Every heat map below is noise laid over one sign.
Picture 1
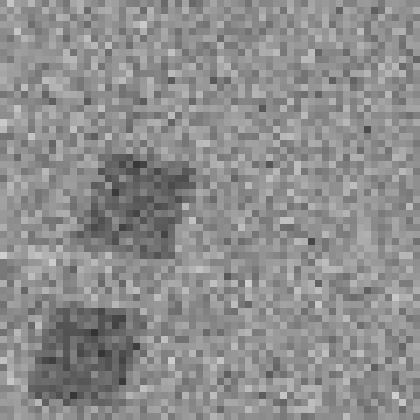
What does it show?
dark colon
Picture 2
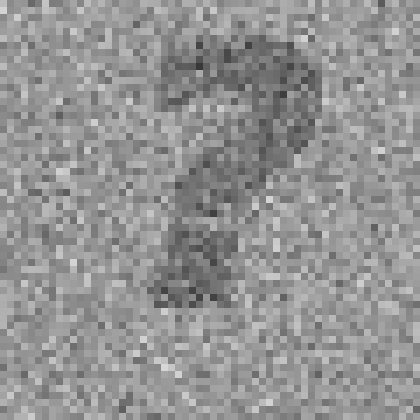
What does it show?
dark question mark
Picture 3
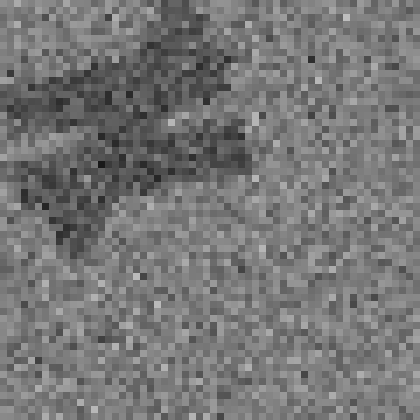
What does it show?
dark not-equal sign
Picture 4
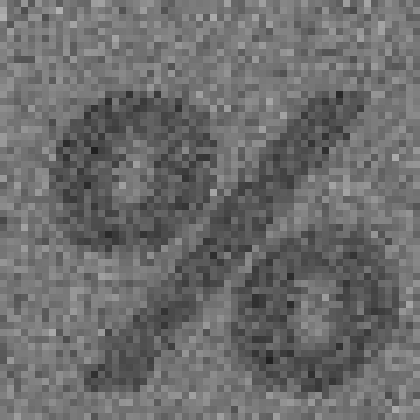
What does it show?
dark percent sign
